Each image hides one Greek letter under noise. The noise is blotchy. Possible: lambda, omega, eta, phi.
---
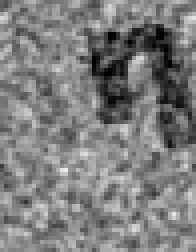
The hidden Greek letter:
eta
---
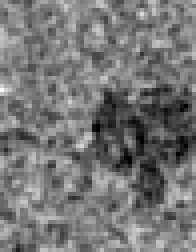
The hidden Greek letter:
phi
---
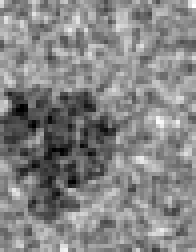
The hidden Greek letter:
phi
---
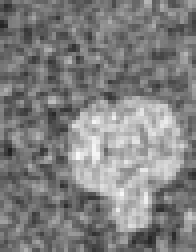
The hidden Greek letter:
phi
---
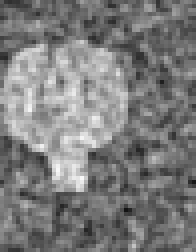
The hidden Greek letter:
phi
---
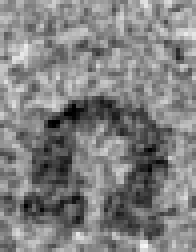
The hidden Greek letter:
omega
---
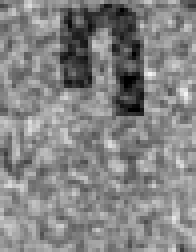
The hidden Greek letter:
eta
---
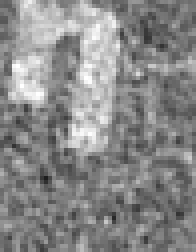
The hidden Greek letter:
eta
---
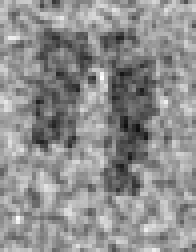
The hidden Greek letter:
eta
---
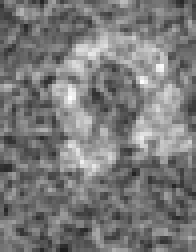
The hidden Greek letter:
omega
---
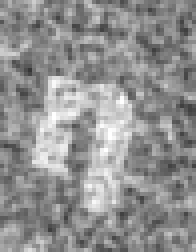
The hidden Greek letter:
eta
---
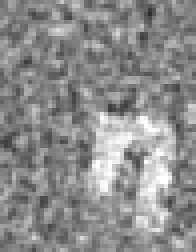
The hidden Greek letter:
eta
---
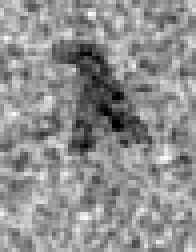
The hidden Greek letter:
lambda
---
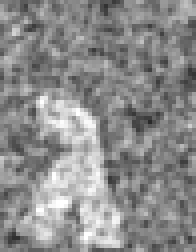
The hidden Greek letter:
lambda
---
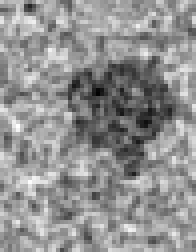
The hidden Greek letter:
phi
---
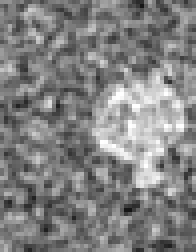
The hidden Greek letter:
phi
